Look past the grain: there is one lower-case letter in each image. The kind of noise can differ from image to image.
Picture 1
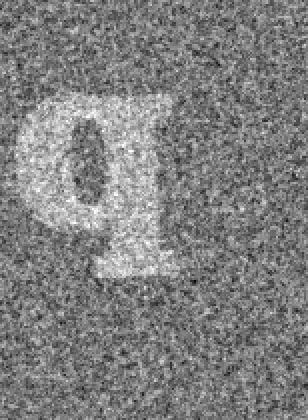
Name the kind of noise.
blotchy
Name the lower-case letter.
q
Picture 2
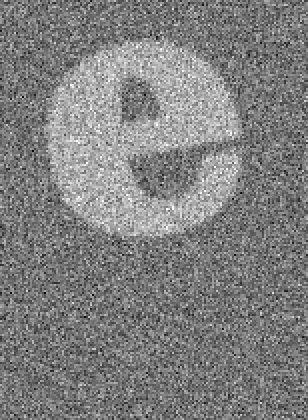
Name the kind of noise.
low rank plus noise
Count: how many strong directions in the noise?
two
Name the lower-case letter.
e
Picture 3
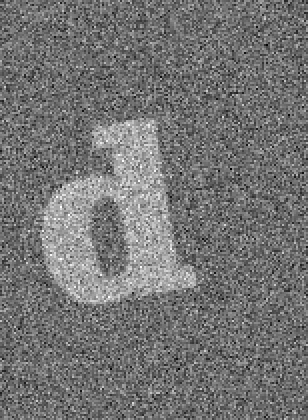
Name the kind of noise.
independent entries
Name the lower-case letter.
d
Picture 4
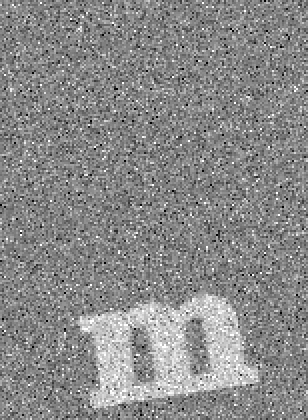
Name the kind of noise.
heavy tails
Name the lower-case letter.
m
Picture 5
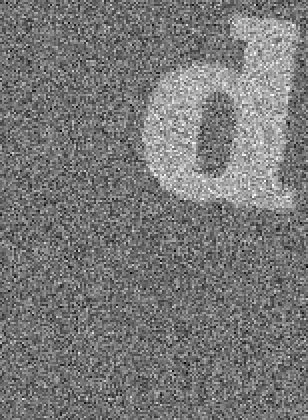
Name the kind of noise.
low rank plus noise
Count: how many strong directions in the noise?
five to eight
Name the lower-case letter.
d
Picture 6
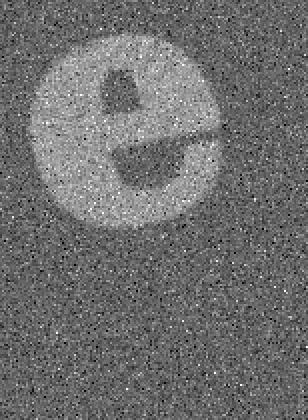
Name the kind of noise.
heavy tails
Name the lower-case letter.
e
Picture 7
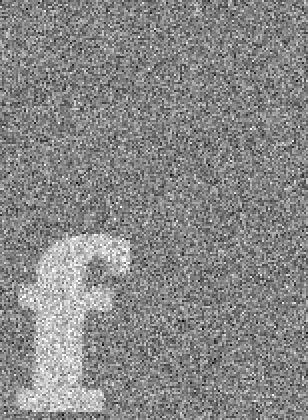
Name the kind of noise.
independent entries
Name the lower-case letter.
f
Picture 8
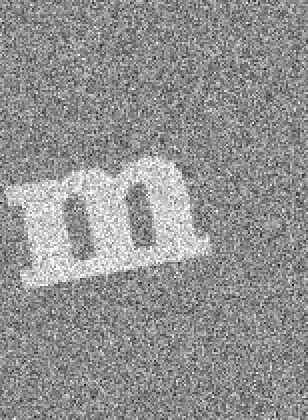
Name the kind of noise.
independent entries
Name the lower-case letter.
m
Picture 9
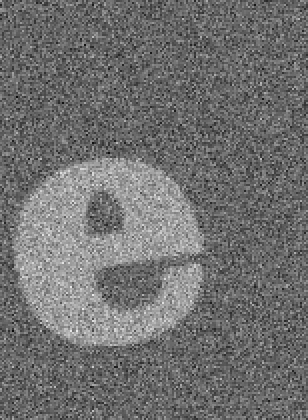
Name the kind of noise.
low rank plus noise
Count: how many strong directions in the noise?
one
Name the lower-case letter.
e
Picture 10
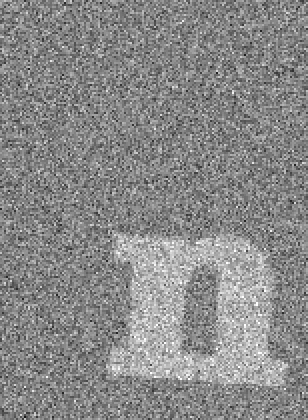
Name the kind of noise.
independent entries
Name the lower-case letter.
n
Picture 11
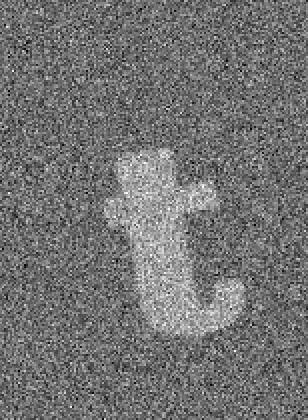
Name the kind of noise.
low rank plus noise
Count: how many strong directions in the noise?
two
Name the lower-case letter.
t
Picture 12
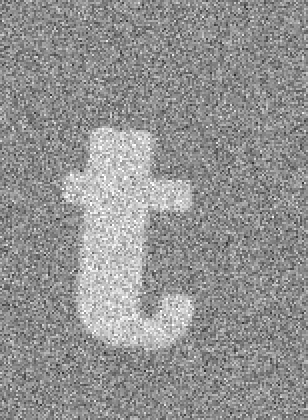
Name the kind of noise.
independent entries
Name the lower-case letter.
t
